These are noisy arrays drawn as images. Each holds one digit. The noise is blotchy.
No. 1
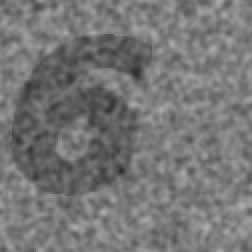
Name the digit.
6
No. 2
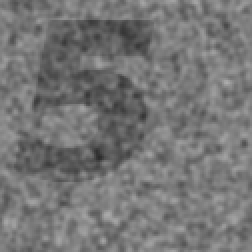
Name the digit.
5
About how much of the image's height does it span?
two thirds
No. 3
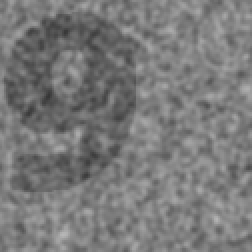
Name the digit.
9
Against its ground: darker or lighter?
darker
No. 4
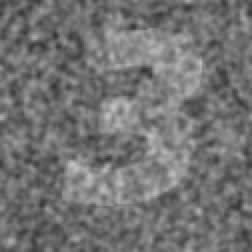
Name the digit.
3
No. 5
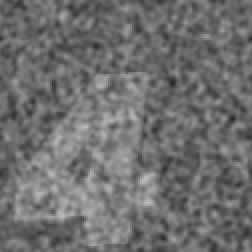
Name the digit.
4
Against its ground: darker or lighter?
lighter
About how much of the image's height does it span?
two thirds
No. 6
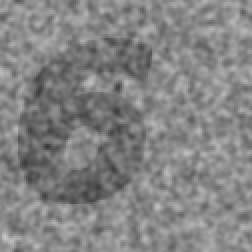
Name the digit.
6
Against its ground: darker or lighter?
darker
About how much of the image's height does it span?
two thirds
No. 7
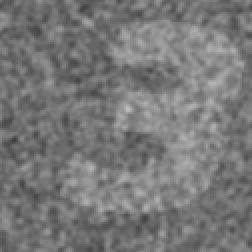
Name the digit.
3
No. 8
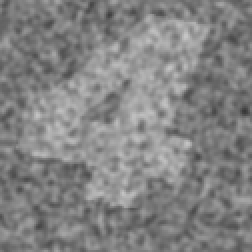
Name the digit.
4
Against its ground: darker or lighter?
lighter
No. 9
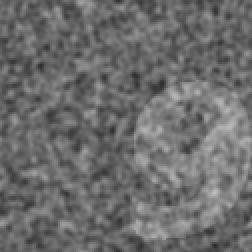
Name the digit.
9
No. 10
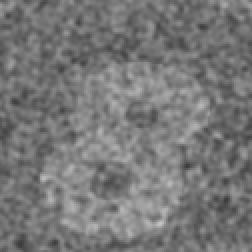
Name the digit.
8
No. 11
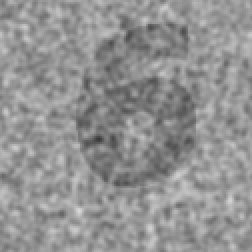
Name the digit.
6
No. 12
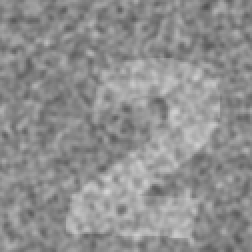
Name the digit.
2
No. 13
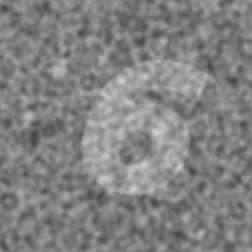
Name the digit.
6
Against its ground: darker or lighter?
lighter
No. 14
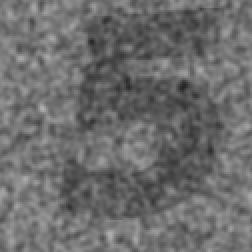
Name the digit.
5
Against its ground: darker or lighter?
darker
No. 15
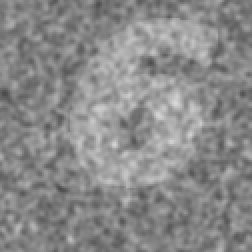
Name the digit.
6
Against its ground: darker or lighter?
lighter
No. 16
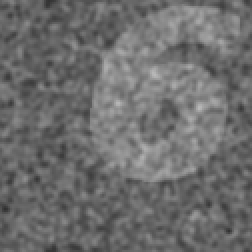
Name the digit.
6
